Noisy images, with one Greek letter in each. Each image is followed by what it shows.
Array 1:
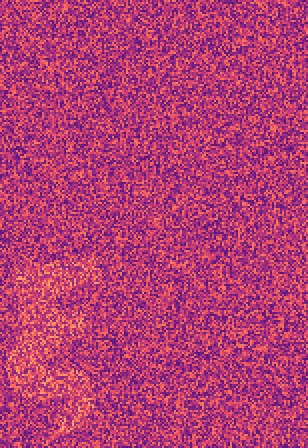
xi
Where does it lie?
bottom left
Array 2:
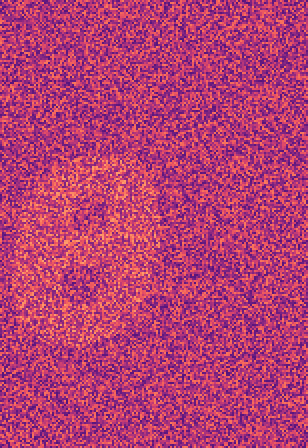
theta
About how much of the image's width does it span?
half
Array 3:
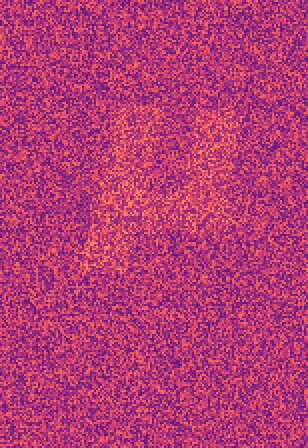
mu
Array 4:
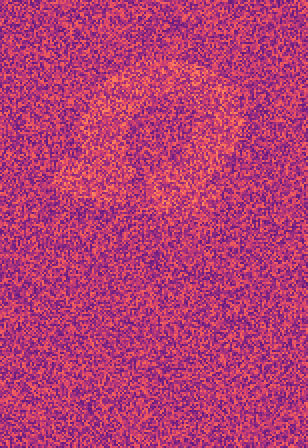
omega
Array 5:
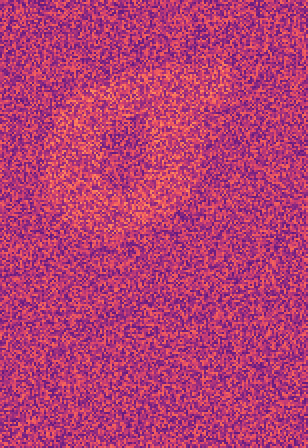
sigma
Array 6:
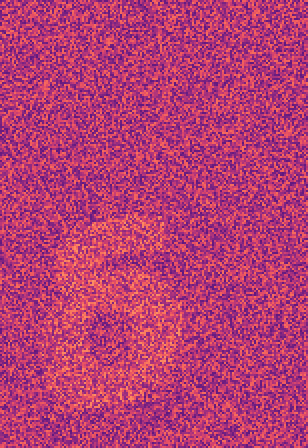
delta
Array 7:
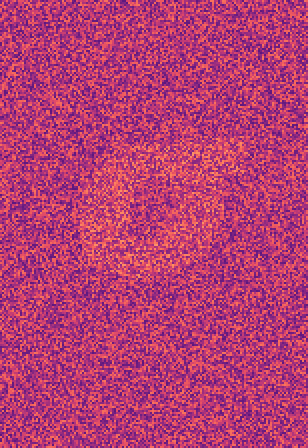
sigma
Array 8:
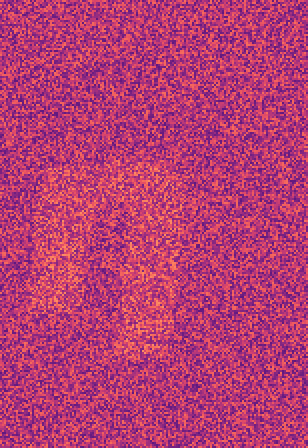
eta
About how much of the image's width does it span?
half
